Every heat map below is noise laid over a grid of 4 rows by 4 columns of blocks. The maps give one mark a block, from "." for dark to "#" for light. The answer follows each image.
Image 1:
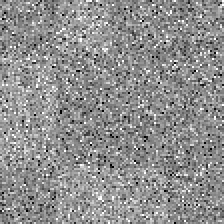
.#..
#...
#...
.##.
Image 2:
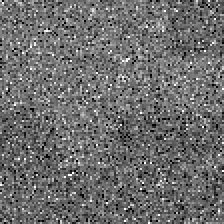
###.
####
.#..
....
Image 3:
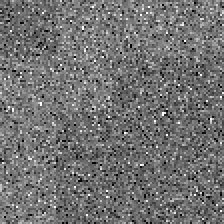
.###
##..
#...
#...
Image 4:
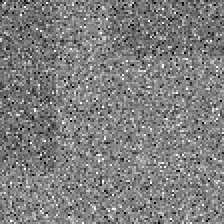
.#..
.###
.###
####
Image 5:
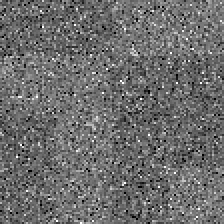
..##
##..
.#..
.#.#
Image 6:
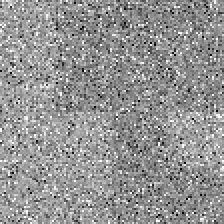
#...
#...
##.#
##..
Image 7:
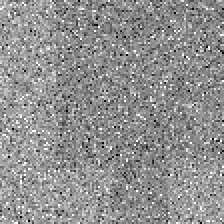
#...
#...
#...
##.#
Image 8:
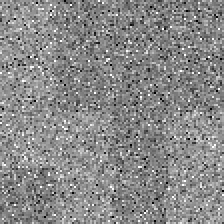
#...
#...
##.#
.#.#
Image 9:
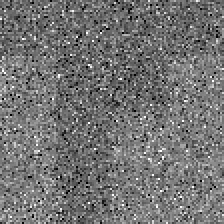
....
#..#
#.##
#.##
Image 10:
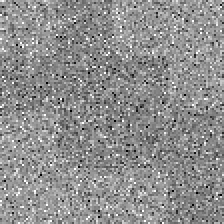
#.##
...#
#...
###.
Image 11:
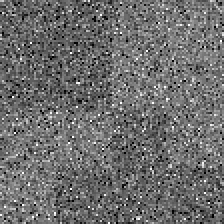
..##
..##
##.#
#...
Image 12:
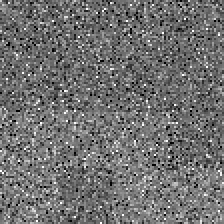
....
....
###.
#.##
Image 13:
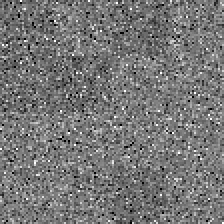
.#.#
..##
####
##.#
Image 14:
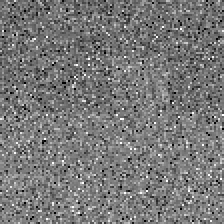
....
..#.
####
####
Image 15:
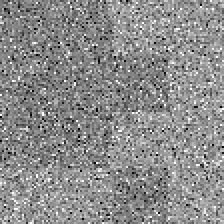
..##
...#
..##
##.#
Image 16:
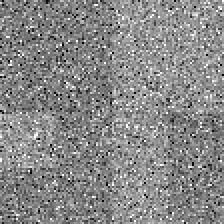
..##
..##
#.#.
..#.
